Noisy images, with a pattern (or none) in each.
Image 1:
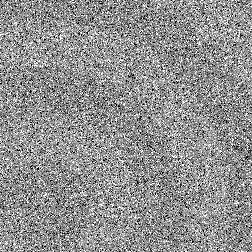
rings round one point
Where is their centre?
bottom left
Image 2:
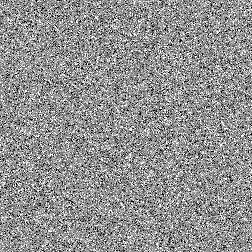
only noise
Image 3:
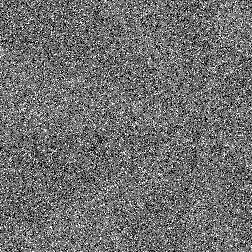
spokes from one point
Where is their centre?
middle right
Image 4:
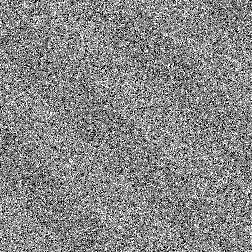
diagonal stripes
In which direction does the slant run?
top left to bottom right
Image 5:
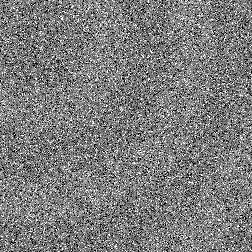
rings round one point
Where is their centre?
top left
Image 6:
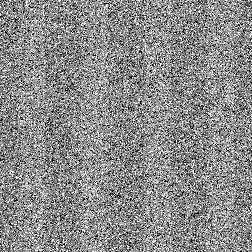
vertical stripes
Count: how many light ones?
4
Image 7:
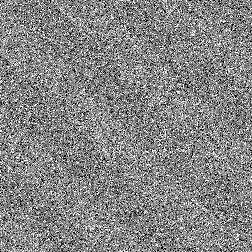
diagonal stripes
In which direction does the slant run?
top left to bottom right
